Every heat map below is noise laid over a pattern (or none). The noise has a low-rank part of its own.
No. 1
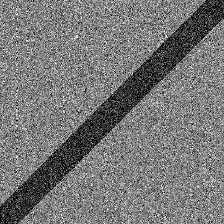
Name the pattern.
a diagonal band
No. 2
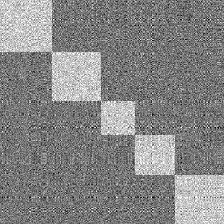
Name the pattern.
blocks along the diagonal
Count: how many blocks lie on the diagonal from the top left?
5
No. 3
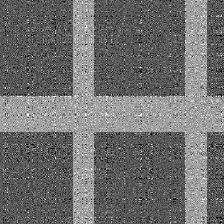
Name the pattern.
bands of rows crossing bands of columns
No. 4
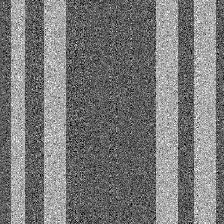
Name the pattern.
bands of columns
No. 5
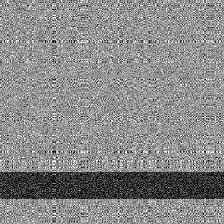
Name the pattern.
one band of rows
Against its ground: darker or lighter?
darker
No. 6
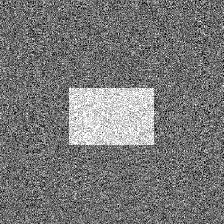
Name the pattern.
one block
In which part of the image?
centre
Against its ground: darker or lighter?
lighter
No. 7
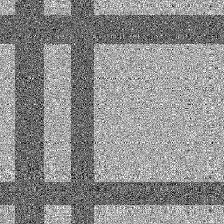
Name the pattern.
bands of rows crossing bands of columns
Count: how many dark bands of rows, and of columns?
2 and 2
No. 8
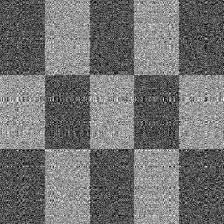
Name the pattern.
a checkerboard
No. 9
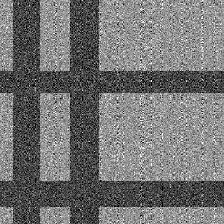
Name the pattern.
bands of rows crossing bands of columns
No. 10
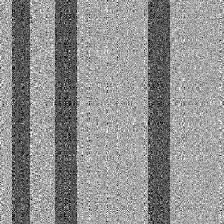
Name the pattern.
bands of columns
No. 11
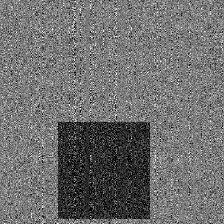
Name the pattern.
one block
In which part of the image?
bottom middle
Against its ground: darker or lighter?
darker
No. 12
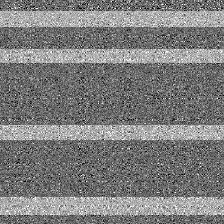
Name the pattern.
bands of rows
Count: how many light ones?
4
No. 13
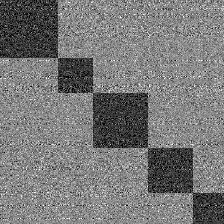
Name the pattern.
blocks along the diagonal
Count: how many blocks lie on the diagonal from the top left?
5
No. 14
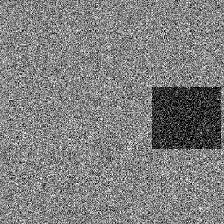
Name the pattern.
one block
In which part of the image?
middle right
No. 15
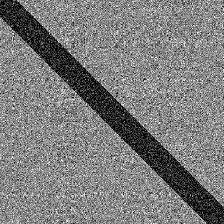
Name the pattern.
a diagonal band
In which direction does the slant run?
top left to bottom right
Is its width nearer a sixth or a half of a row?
a sixth
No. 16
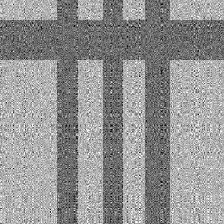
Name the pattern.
bands of rows crossing bands of columns
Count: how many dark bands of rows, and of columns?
1 and 3
